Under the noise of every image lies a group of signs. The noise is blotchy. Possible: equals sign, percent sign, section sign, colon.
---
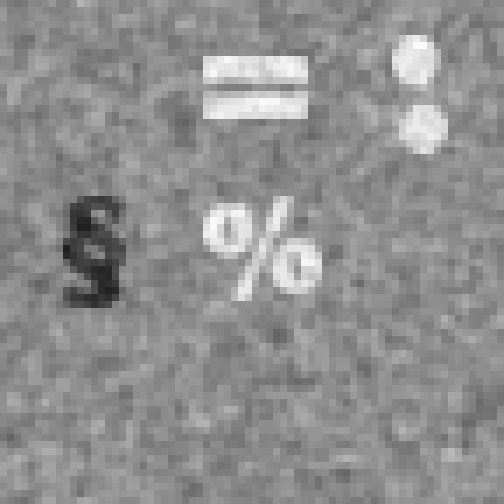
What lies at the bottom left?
nothing
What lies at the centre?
percent sign
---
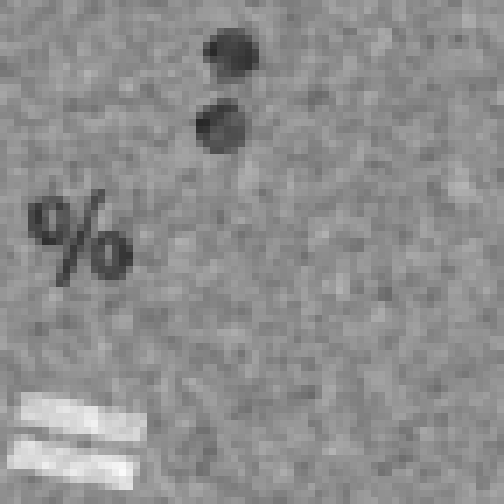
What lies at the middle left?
percent sign
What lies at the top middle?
colon
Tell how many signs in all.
3
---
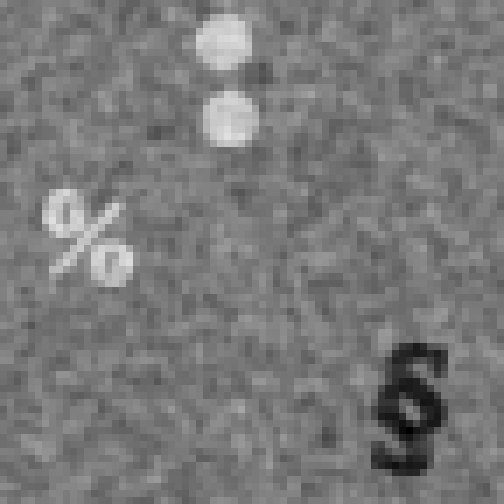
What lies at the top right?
nothing
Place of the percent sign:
middle left
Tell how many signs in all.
3
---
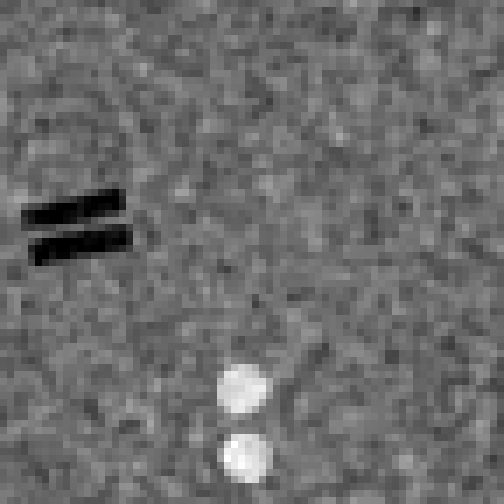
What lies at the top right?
nothing
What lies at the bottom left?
nothing
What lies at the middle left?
equals sign
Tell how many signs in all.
2
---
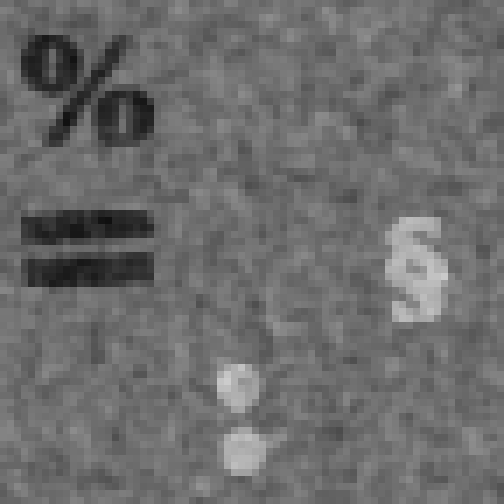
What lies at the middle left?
equals sign
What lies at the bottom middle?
colon
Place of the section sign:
middle right
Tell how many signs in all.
4
